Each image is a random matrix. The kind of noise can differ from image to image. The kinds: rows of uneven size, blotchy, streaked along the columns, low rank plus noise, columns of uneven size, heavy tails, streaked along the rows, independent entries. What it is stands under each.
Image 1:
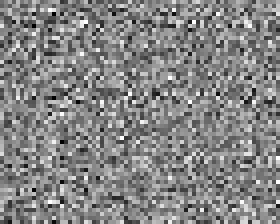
low rank plus noise
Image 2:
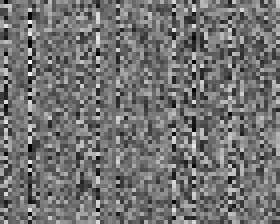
columns of uneven size
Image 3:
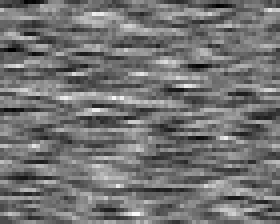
streaked along the rows
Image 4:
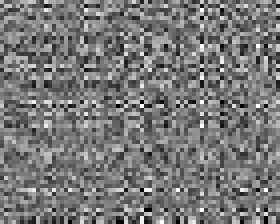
low rank plus noise
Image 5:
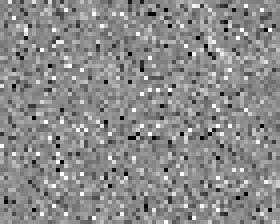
heavy tails
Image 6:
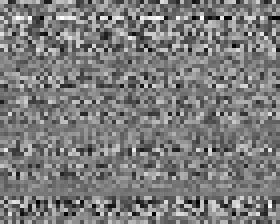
rows of uneven size
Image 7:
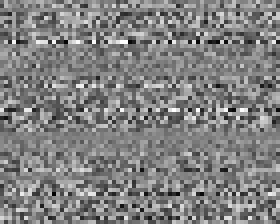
rows of uneven size
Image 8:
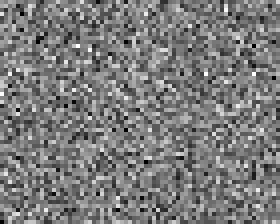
independent entries
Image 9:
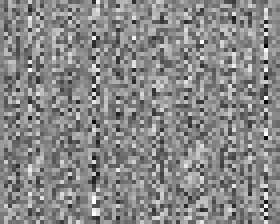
columns of uneven size
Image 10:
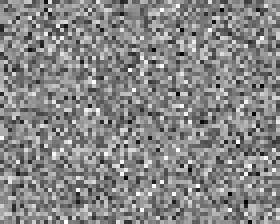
independent entries
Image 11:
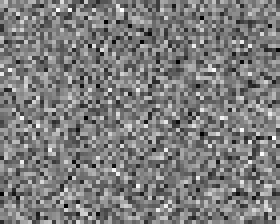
independent entries
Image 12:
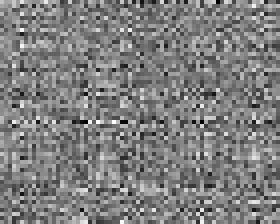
low rank plus noise
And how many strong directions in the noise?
three or four
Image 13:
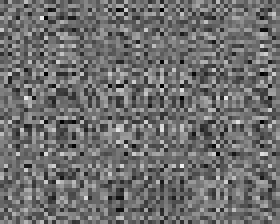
low rank plus noise
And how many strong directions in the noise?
two
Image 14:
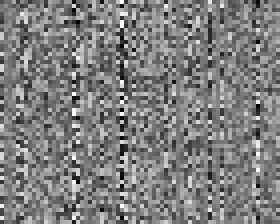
columns of uneven size
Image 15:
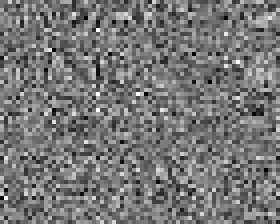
low rank plus noise
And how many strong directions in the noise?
five to eight
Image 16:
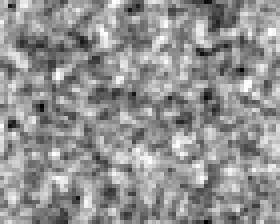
blotchy
